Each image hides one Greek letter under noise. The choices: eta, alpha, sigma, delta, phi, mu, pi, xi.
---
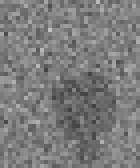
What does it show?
dark phi
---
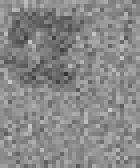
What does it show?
dark alpha
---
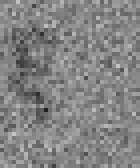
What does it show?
dark xi
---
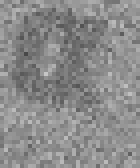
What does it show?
dark alpha
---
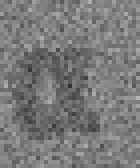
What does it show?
dark alpha
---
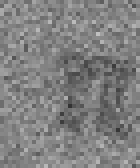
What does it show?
dark pi
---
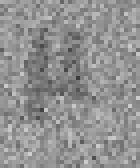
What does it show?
dark mu
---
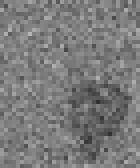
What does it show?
dark phi
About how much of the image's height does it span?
half
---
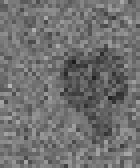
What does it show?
dark phi
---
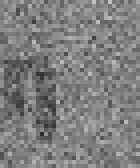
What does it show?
dark eta
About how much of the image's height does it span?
half
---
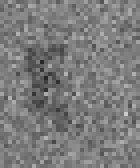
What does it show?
dark xi
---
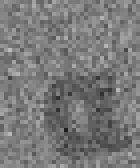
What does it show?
dark alpha
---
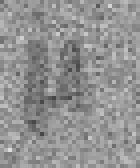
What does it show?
dark mu
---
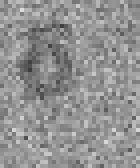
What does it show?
dark delta
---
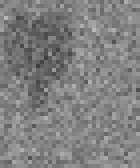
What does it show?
dark phi
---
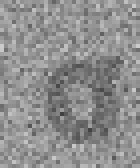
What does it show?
dark sigma
